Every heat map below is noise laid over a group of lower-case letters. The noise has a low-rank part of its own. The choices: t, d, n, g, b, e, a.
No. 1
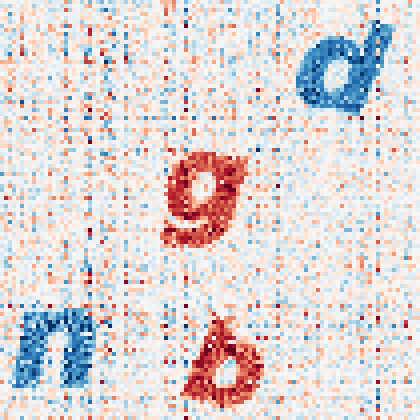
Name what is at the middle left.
nothing
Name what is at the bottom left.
n
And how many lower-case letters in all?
4
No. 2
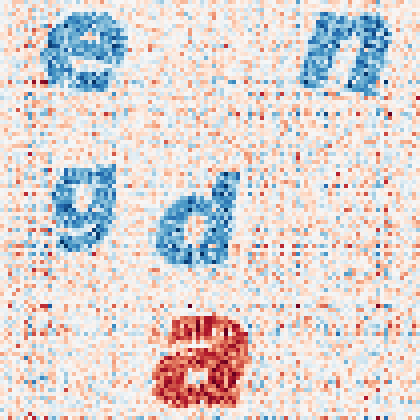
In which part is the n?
top right
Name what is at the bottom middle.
a
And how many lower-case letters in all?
5
